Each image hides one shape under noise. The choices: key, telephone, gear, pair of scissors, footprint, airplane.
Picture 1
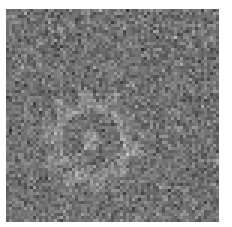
light gear
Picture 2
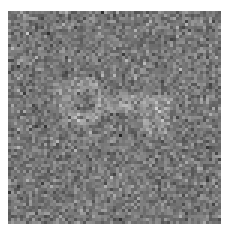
light key
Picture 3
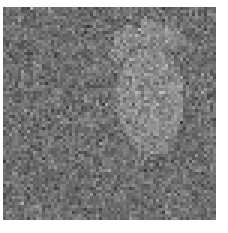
light footprint
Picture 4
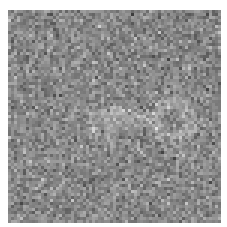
light key
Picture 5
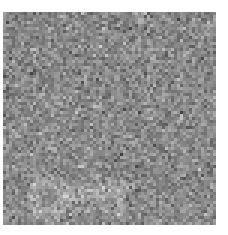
light key
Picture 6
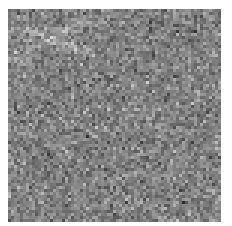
light pair of scissors, top left
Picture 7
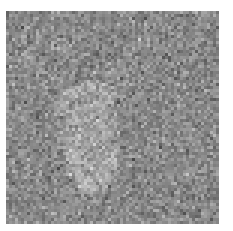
light footprint
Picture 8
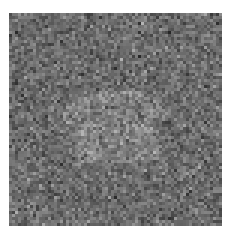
light telephone
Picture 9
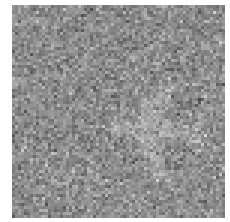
light airplane
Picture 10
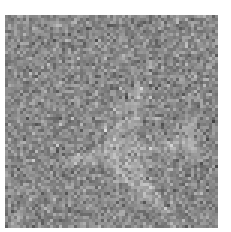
light airplane
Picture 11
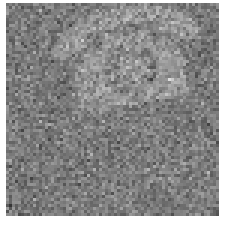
light telephone
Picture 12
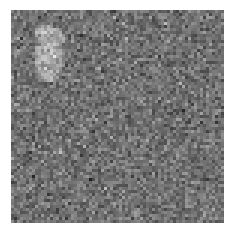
light footprint, top left
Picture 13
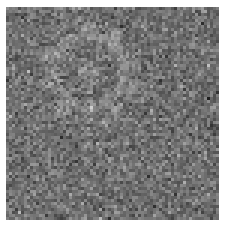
light gear
